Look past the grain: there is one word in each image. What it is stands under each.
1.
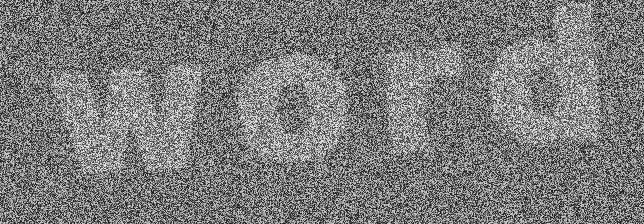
word
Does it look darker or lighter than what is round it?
lighter
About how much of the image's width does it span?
nearly all
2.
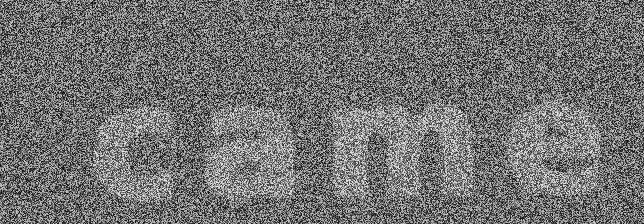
came
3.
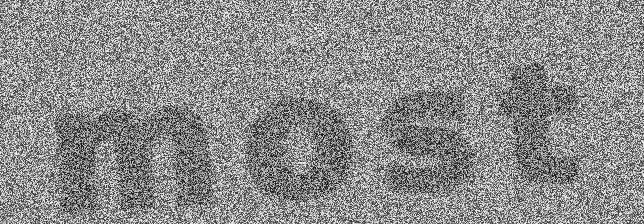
most
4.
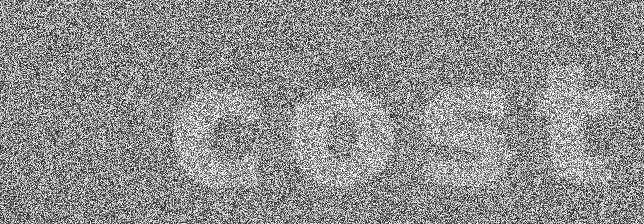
cost
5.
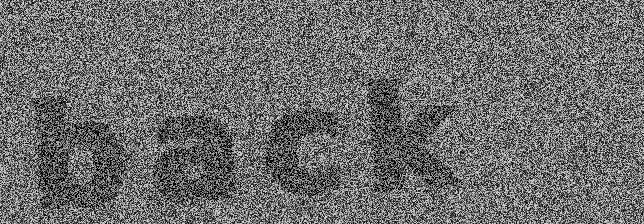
back
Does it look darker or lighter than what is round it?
darker
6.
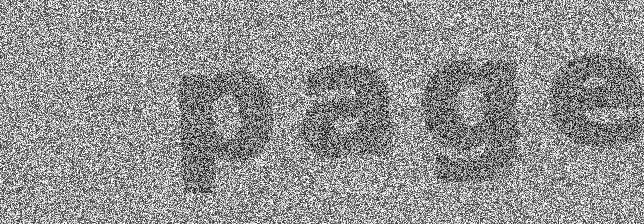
page
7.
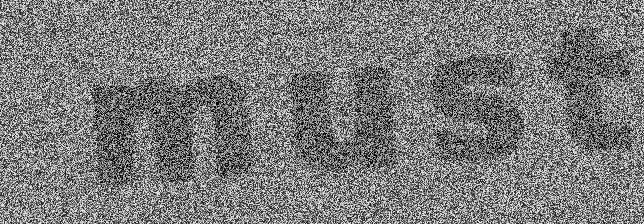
must
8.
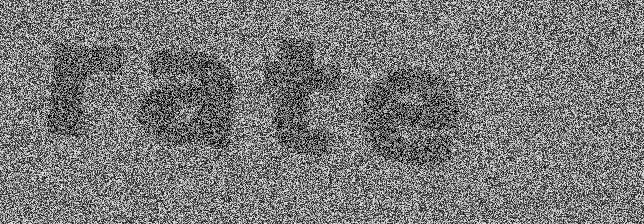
rate
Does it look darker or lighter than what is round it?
darker
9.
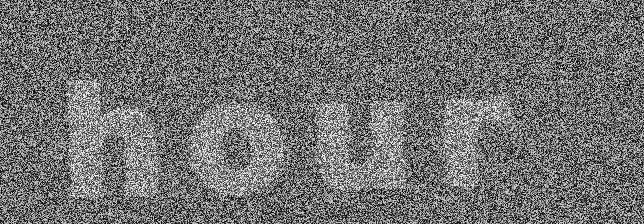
hour
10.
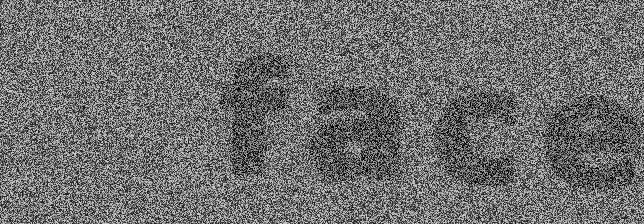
face
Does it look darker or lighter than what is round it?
darker
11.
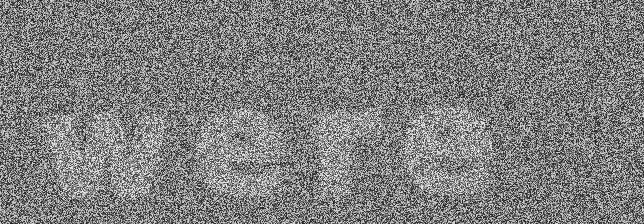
were
